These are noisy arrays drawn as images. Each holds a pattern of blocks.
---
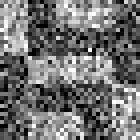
the same after a half turn
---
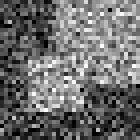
mirrored about the diagonal from the bottom left
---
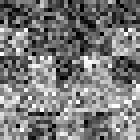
left and right mirror each other
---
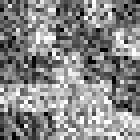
no symmetry
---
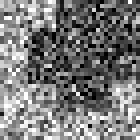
mirrored about the diagonal from the bottom left
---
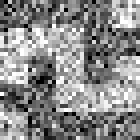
the same after a half turn
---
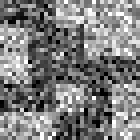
no symmetry
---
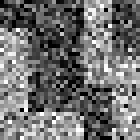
no symmetry
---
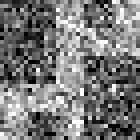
the same after a half turn
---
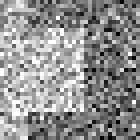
top and bottom mirror each other
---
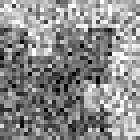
mirrored about the diagonal from the bottom left
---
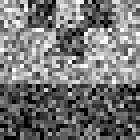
left and right mirror each other
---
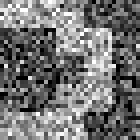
top and bottom mirror each other
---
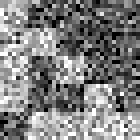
mirrored about the diagonal from the bottom left
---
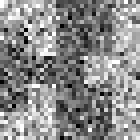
top and bottom mirror each other
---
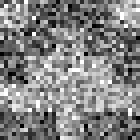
left and right mirror each other
